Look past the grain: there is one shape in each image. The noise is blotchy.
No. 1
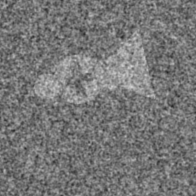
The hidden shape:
chess bishop
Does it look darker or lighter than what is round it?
lighter
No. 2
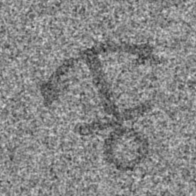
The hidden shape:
anchor
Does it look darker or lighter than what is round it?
darker
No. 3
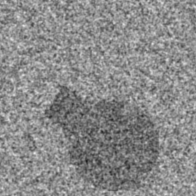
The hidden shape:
light bulb
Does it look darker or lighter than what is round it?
darker
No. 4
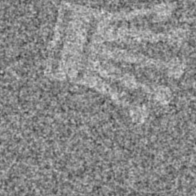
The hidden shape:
chess queen
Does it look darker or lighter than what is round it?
lighter
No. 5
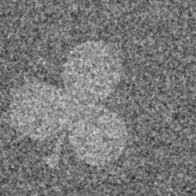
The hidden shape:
club
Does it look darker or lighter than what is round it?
lighter
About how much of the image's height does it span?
two thirds
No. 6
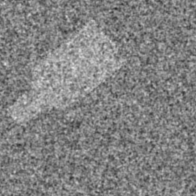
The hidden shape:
bottle
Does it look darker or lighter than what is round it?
lighter
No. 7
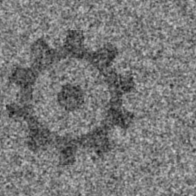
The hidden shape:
gear
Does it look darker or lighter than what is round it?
darker
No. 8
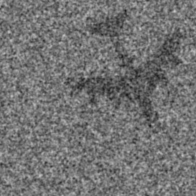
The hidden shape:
airplane
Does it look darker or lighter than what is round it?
darker
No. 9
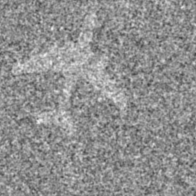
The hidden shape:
airplane
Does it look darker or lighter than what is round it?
lighter
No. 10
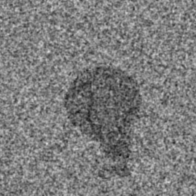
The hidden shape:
pear
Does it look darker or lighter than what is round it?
darker
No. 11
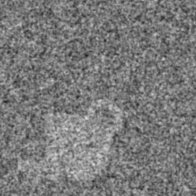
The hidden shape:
teapot
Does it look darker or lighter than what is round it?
lighter
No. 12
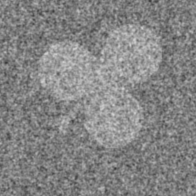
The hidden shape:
club
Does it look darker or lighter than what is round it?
lighter
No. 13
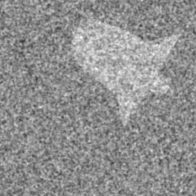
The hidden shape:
bell
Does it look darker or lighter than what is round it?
lighter
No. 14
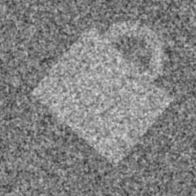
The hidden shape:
cup
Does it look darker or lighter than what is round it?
lighter
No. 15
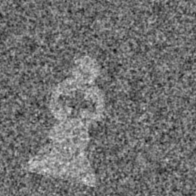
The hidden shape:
chess bishop
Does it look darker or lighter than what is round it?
lighter
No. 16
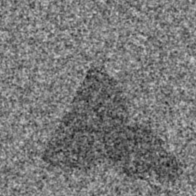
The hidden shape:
chess pawn
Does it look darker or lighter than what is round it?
darker
